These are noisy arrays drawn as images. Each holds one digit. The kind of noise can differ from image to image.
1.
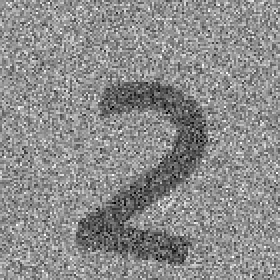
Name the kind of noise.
independent entries
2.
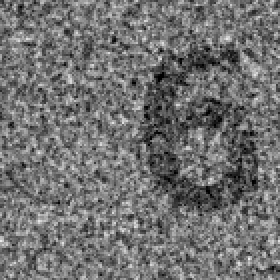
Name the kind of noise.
blotchy
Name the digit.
6
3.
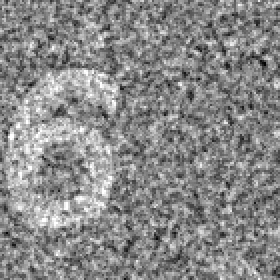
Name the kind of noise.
blotchy
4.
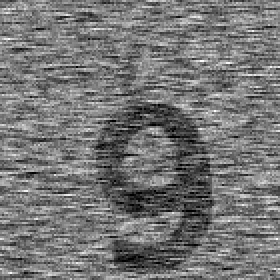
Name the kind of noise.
streaked along the rows
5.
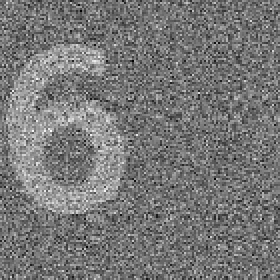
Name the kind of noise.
low rank plus noise
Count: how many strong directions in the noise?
one
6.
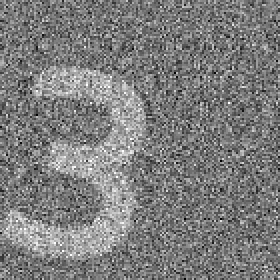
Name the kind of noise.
low rank plus noise
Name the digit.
3
